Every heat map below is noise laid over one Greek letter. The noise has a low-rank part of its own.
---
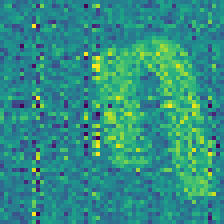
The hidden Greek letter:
eta
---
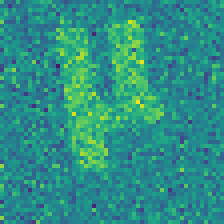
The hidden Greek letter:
mu
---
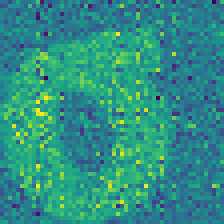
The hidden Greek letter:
sigma
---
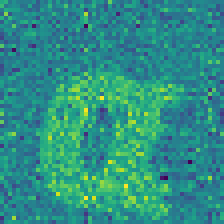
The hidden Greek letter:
alpha
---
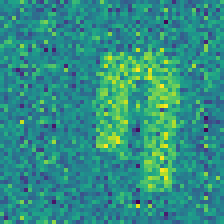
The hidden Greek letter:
eta
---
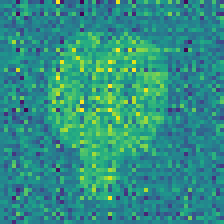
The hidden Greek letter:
phi
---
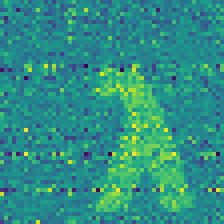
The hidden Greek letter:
lambda
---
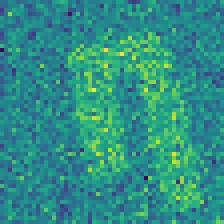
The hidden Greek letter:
eta
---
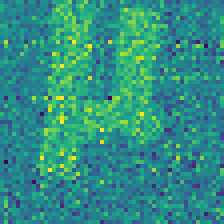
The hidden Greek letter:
mu
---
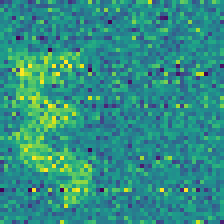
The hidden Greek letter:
xi
